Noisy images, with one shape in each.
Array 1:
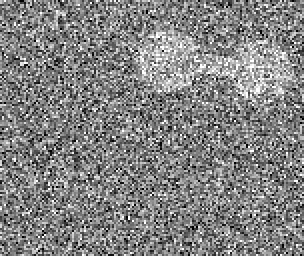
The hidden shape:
dumbbell
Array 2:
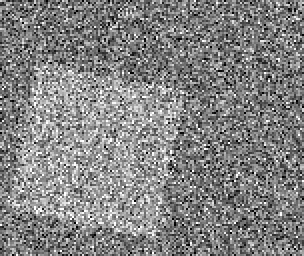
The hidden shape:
square
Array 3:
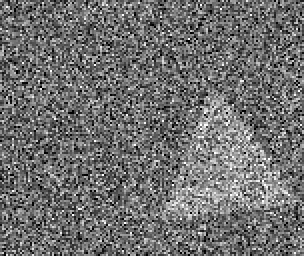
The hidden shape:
triangle
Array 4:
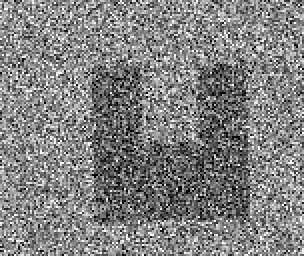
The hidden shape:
square with a notch
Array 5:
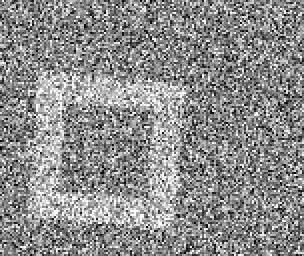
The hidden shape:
square frame
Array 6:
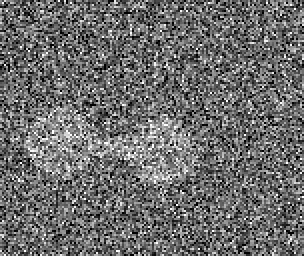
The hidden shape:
dumbbell
